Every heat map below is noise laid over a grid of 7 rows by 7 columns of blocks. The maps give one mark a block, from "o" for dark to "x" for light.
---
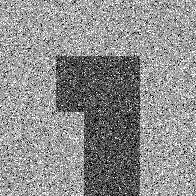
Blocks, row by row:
xxxxxxx
xxxxxxx
xxoooxx
xxoooxx
xxxooxx
xxxooxx
xxxooxx
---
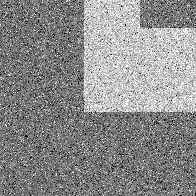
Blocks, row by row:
oooxxoo
oooxxxx
oooxxxx
oooxxxx
ooooooo
ooooooo
ooooooo
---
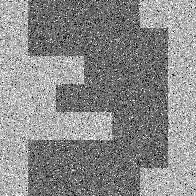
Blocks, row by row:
xooooxx
xooooox
xxxooox
xxoooox
xxxxoox
xooooox
xooooxx
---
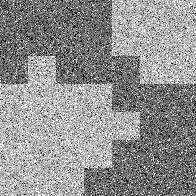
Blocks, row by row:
ooooxxx
ooooxxx
oxoooxx
xxxxooo
xxxxxoo
xxxxooo
xxxoooo
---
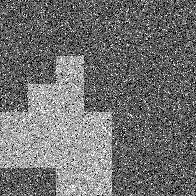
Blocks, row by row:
ooooooo
ooooooo
ooxoooo
oxxoooo
xxxxooo
xxxxooo
ooxxooo
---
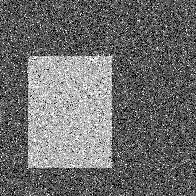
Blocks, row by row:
ooooooo
ooooooo
oxxxooo
oxxxooo
oxxxooo
oxxxooo
ooooooo
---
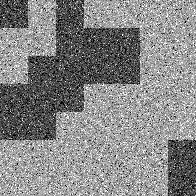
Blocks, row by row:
oxoxxxx
xxoooxx
xooooxx
oooxxxx
ooxxxxx
xxxxxxo
xxxxxxo
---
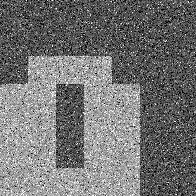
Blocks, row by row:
ooooooo
ooooooo
oxxxooo
xxoxxoo
xxoxxoo
xxoxxoo
xxxxxoo
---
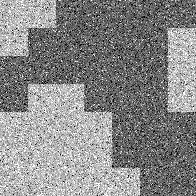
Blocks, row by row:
xxooooo
xooooox
oooooox
oxxooox
xxxxooo
xxxxooo
xxxxxoo
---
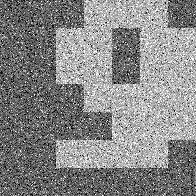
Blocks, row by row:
oooxxxo
ooxxoxx
ooxxoxx
oooxxxx
ooooxxx
ooxxxxo
ooooooo
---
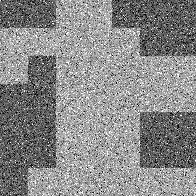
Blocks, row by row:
ooxxooo
xxxxxoo
xoxxxxx
ooxxxxx
ooxxxoo
ooxxxoo
oxxxxxx
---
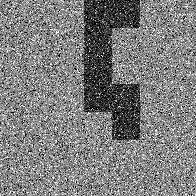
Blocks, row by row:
xxxooxx
xxxoxxx
xxxoxxx
xxxooxx
xxxxoxx
xxxxxxx
xxxxxxx
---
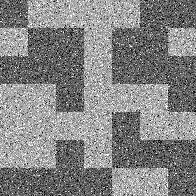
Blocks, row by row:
oxxxxoo
xooxoox
oooxooo
xxoxxxo
xxxxoxx
xxoxooo
ooooxxo
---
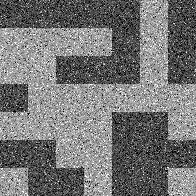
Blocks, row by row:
oooooxo
xxxxoxo
xxoooxo
oxxxxxx
xxxxoox
ooxxooo
xooxoox
